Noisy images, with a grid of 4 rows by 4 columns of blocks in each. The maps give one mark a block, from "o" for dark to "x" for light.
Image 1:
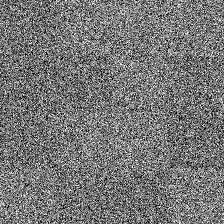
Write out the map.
o x x x
o o x o
o x x o
x o o x
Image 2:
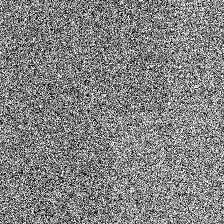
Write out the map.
o o o x
o o o x
o o x x
o o x x
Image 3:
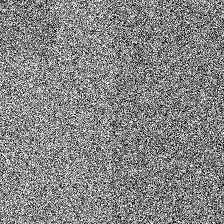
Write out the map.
o x o o
x x o o
x x o o
x x o o
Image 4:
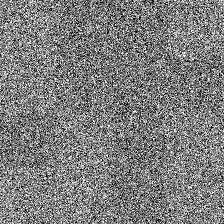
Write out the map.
x o o x
x o o o
o x o x
x x o x
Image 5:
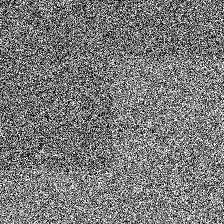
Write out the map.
o o o o
o o x x
o o x x
x x x x
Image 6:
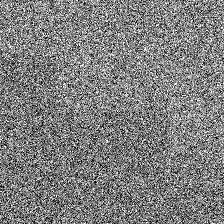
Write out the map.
x x x x
o x x x
o o o x
o o o o
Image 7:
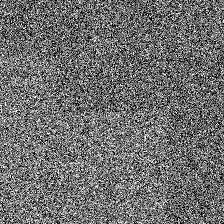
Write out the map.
o o o o
x o o o
x x x o
x x x o
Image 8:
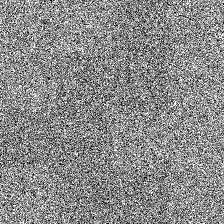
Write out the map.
x x o x
x o o x
o o x x
x o o x
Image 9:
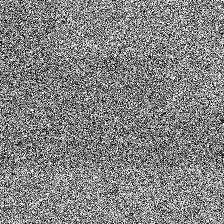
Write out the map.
o x x x
o o o x
o o o o
x x x x
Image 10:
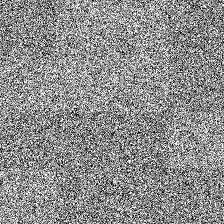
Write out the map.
o x x o
x x x o
o o o x
x o o o
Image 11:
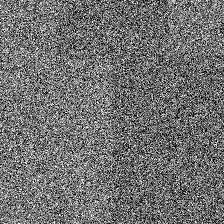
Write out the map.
x o o x
x x o o
x x o o
x x o o
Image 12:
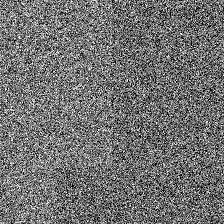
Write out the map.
x x o o
x x o o
x x o o
x o o o
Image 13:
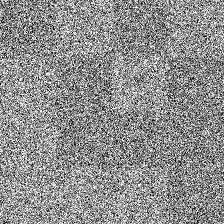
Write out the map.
o x o x
x o x o
x o o o
x x x o
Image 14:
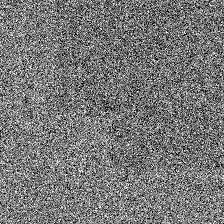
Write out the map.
x o o o
x o o o
x x o o
x x x x
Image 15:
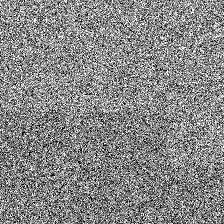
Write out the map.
x x x x
x x x x
o o o x
o o o o
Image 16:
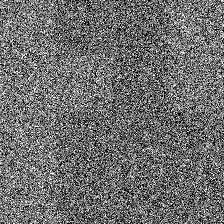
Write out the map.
x o o x
x x o x
x o o o
x o o o
